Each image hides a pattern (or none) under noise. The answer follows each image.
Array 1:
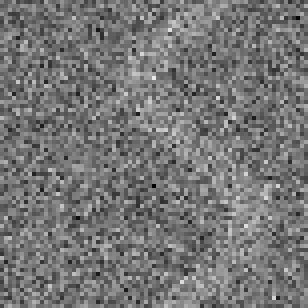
a wavy band
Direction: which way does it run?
top to bottom
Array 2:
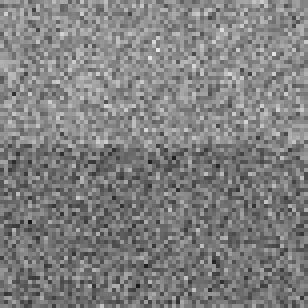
a sharp edge
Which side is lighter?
top
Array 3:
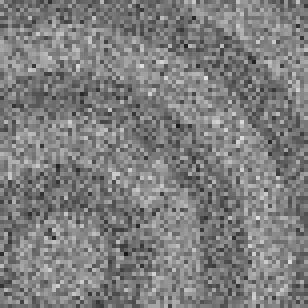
rings round one point
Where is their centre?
bottom left
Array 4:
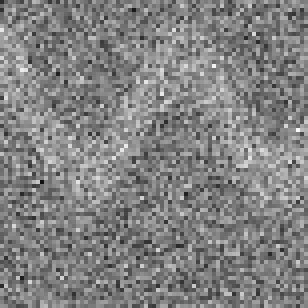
a wavy band
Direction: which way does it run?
left to right
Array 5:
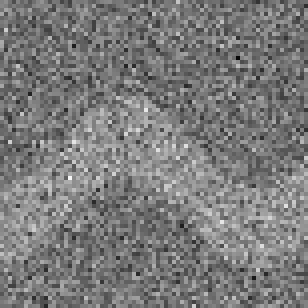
a wavy band
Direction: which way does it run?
left to right
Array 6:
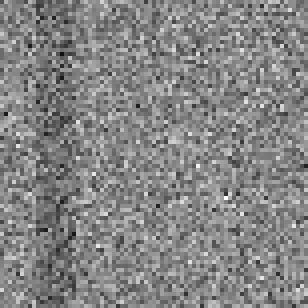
one vertical stripe
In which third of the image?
left
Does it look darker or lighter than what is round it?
darker
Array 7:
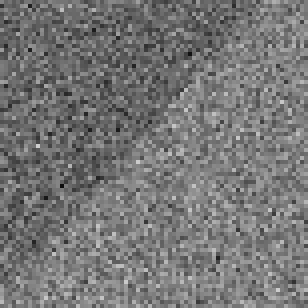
a sharp edge
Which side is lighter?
bottom right
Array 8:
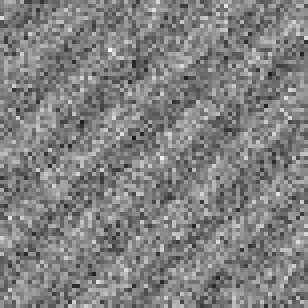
diagonal stripes
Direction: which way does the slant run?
bottom left to top right
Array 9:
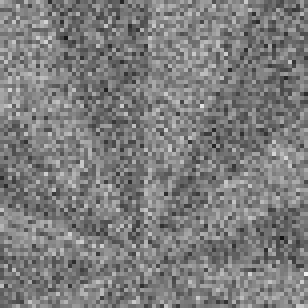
spokes from one point
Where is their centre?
bottom middle
